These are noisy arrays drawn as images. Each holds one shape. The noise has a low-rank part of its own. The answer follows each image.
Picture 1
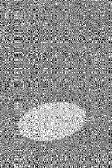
light ellipse
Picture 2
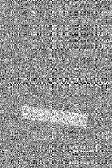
light bar
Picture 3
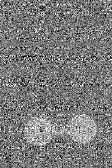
light dumbbell
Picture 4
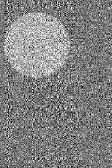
light disc
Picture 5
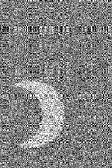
light crescent
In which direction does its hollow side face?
left
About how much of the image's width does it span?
half
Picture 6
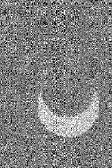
light crescent
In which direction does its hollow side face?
up
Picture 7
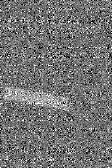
light bar
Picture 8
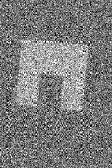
light square with a notch
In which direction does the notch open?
down
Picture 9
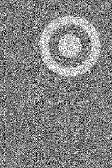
light bullseye
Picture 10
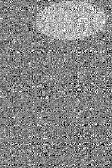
light ellipse
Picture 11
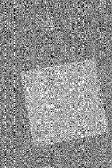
light square
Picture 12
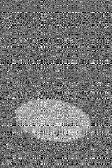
light ellipse
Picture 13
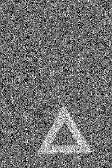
light triangle frame
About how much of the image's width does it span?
half
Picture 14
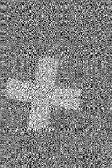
light cross
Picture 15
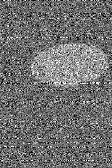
light ellipse
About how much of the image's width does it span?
two thirds
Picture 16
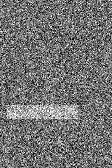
light bar
